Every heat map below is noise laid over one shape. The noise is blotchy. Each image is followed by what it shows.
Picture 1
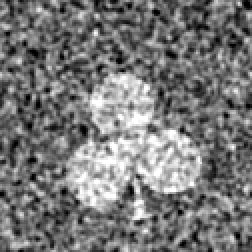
club
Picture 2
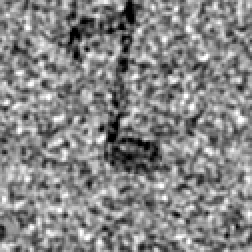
musical note
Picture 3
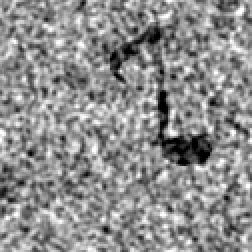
musical note
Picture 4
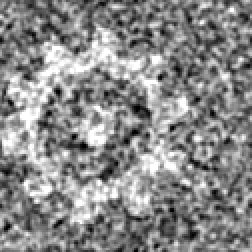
gear
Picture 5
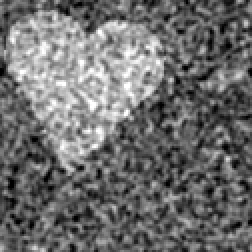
heart
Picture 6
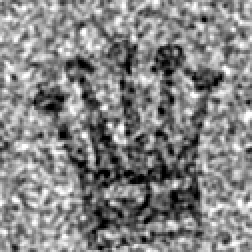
chess queen
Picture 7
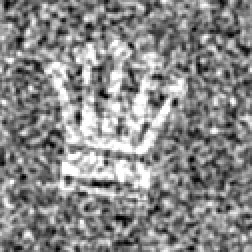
chess queen
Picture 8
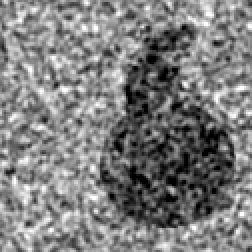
pear
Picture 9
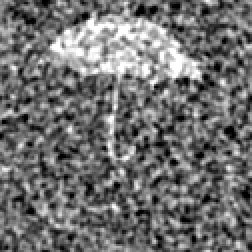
umbrella
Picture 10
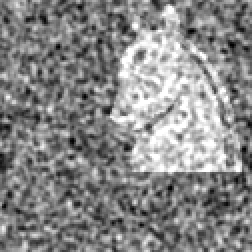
chess knight
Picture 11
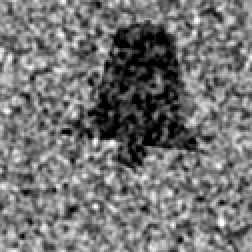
bell
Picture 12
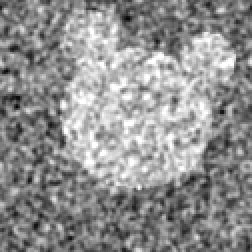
bear's head
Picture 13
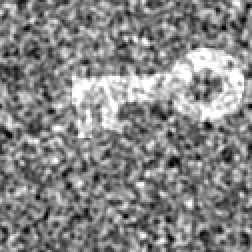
key
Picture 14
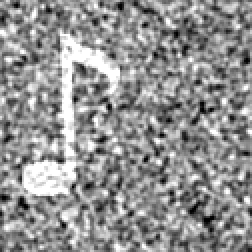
musical note
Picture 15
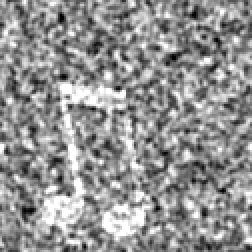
pair of musical notes
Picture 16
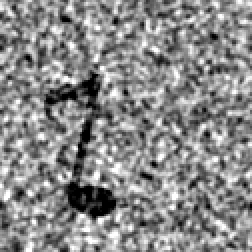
musical note
